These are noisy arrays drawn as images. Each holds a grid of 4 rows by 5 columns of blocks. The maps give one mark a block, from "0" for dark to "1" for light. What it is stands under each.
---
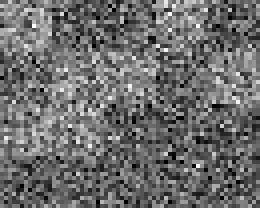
1 0 0 1 0
0 1 1 0 1
1 1 0 0 0
0 0 0 0 0
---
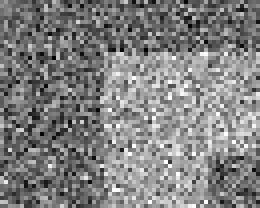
0 0 0 0 0
0 0 1 1 1
0 0 1 1 1
0 0 1 1 0
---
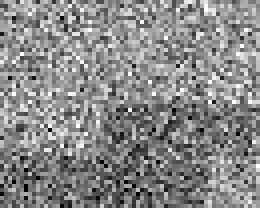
1 1 1 1 1
1 1 1 1 1
1 1 0 0 0
0 0 0 0 1
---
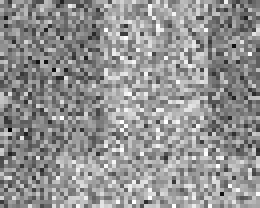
0 0 1 1 0
0 0 1 1 0
0 0 1 1 0
0 1 1 1 1
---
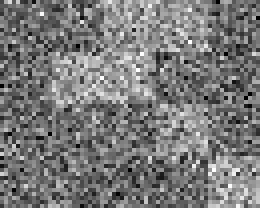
0 0 1 1 0
0 1 1 0 0
0 0 0 1 0
0 0 0 0 1
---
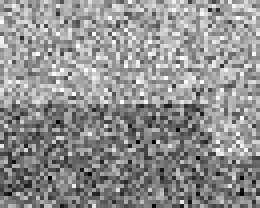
1 1 1 1 1
1 1 1 1 1
0 0 0 0 1
0 0 0 0 0
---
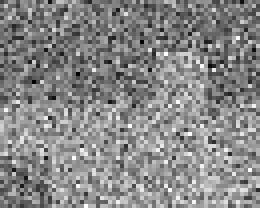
0 0 0 0 0
0 0 0 1 0
1 1 1 1 1
0 1 1 1 1
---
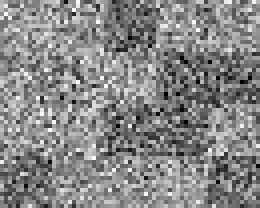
1 1 0 1 1
1 1 1 0 0
1 1 0 0 1
0 1 1 1 0
